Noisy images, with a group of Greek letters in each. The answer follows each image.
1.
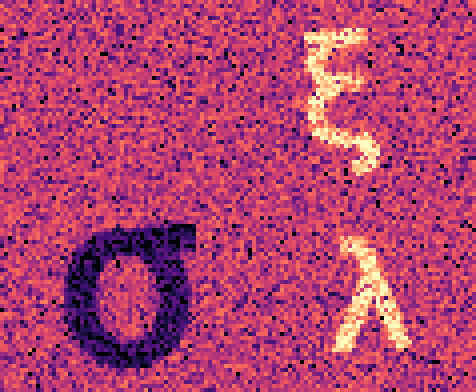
top right: light xi; bottom left: dark sigma; bottom right: light lambda
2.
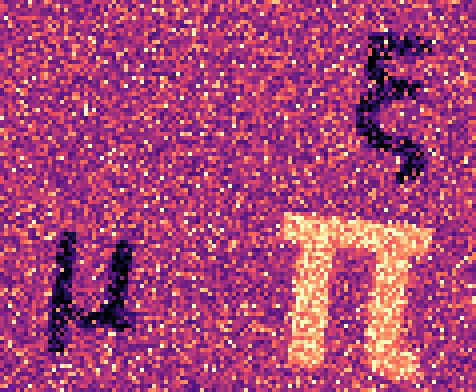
top right: dark xi; bottom left: dark mu; bottom right: light pi
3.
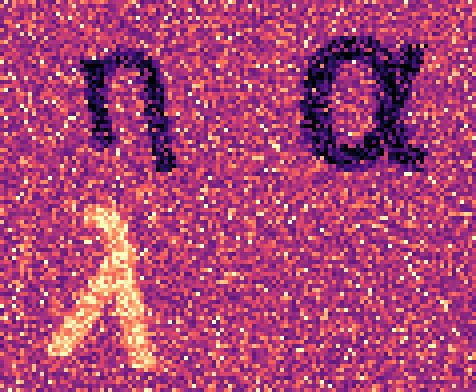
top left: dark eta; top right: dark alpha; bottom left: light lambda
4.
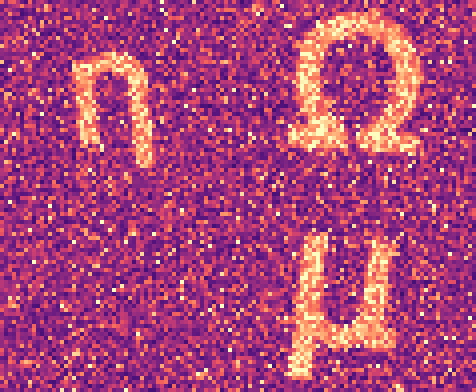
top left: light eta; top right: light omega; bottom right: light mu
